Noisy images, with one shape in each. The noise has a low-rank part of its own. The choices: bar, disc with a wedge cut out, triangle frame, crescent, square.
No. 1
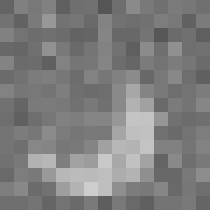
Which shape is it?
crescent
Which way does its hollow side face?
up and left
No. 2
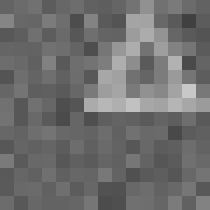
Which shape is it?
triangle frame
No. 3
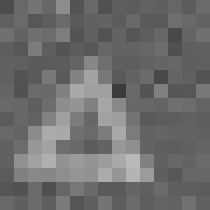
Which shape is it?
triangle frame
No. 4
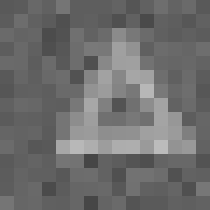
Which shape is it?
triangle frame
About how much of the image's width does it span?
two thirds
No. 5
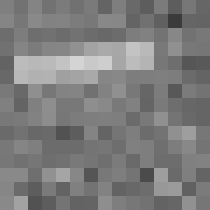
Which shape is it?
bar
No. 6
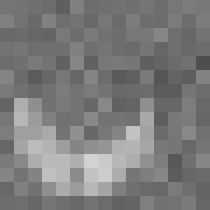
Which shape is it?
crescent
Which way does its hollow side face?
up
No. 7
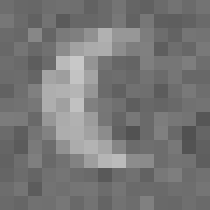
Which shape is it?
crescent
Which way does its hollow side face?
right
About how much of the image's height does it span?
two thirds
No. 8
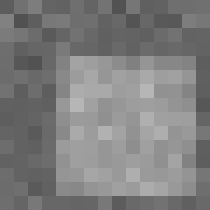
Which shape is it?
square
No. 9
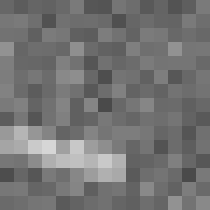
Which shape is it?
bar
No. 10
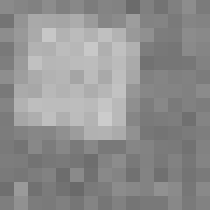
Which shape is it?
square
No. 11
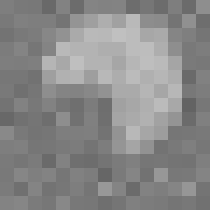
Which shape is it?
disc with a wedge cut out
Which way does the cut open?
down and left
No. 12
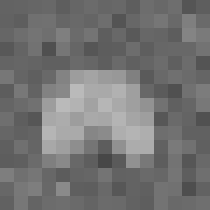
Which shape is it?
disc with a wedge cut out
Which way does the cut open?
down
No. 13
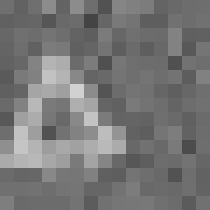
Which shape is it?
triangle frame
